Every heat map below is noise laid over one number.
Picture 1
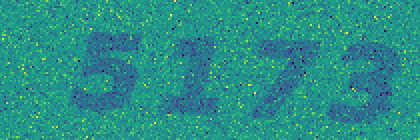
5173
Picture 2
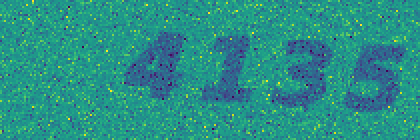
4135
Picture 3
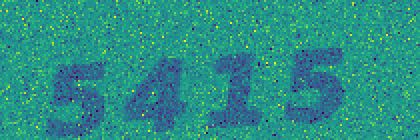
5415
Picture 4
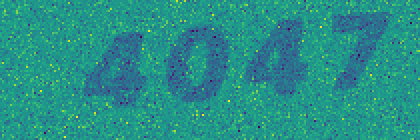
4047
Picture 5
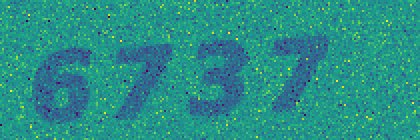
6737
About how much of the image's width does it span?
two thirds
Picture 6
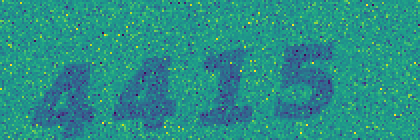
4415
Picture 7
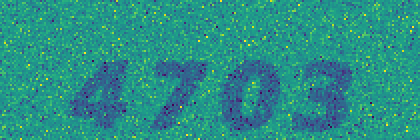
4703
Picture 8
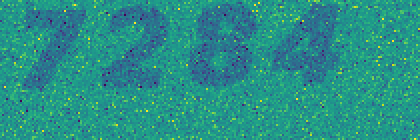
7284
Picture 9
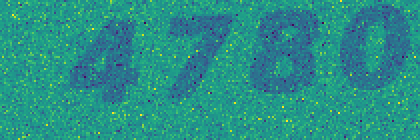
4780
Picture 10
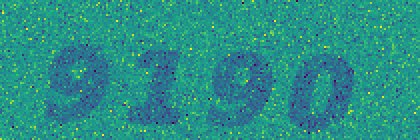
9190
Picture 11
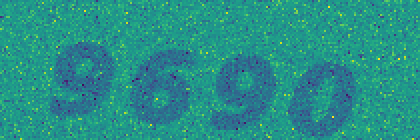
9690
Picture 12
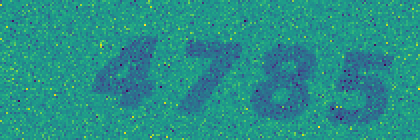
4785
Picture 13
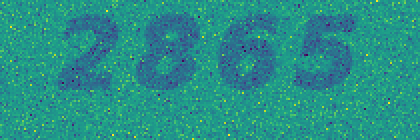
2865
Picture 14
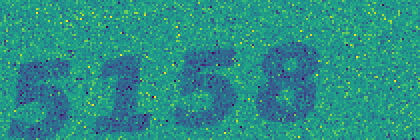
5158
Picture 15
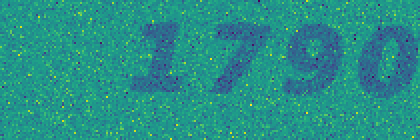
1790
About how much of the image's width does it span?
two thirds
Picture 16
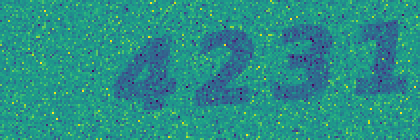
4231
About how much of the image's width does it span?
two thirds
